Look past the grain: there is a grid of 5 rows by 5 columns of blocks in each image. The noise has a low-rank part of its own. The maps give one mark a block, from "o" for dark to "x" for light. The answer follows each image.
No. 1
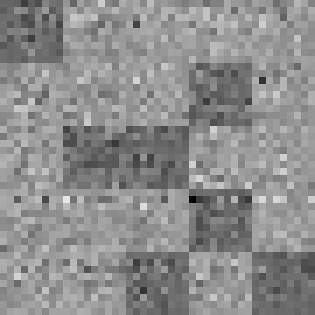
oxxxx
xxxox
xooxx
xxxox
xxoxo
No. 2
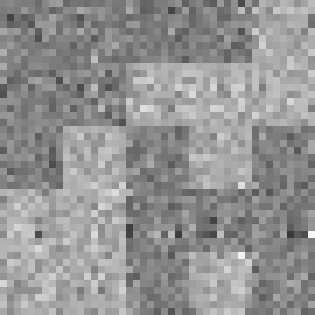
oooox
ooxxx
oxoxo
xxooo
xxoxo
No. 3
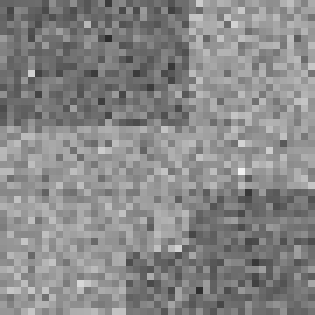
oooxx
oooxx
xxxxx
xxxoo
xxooo
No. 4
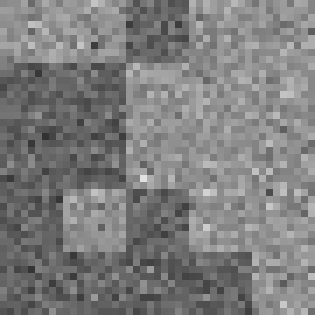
xxoxx
ooxxx
ooxxx
oxoxx
oooox
